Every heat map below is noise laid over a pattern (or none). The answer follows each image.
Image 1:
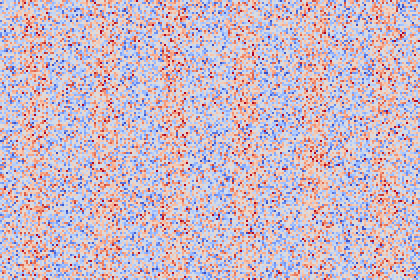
vertical stripes
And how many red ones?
6
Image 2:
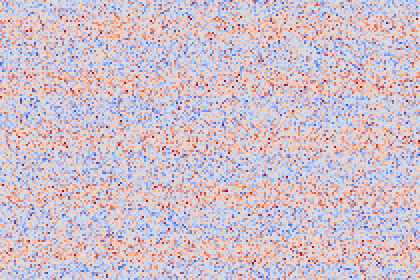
horizontal stripes
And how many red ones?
5
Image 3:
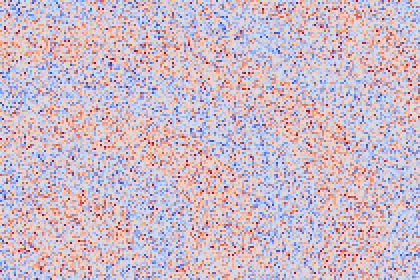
rings round one point
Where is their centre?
bottom left
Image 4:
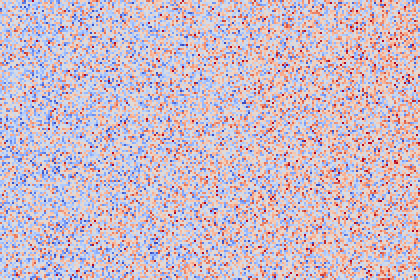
a smooth slope
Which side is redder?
right
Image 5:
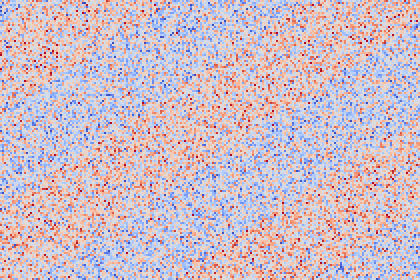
diagonal stripes
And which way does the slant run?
bottom left to top right
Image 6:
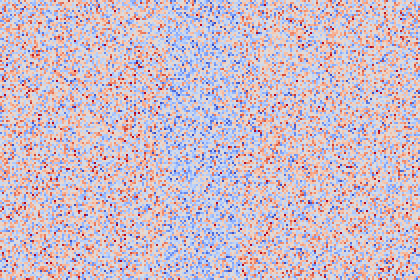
one vertical stripe
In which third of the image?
middle
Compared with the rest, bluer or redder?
bluer
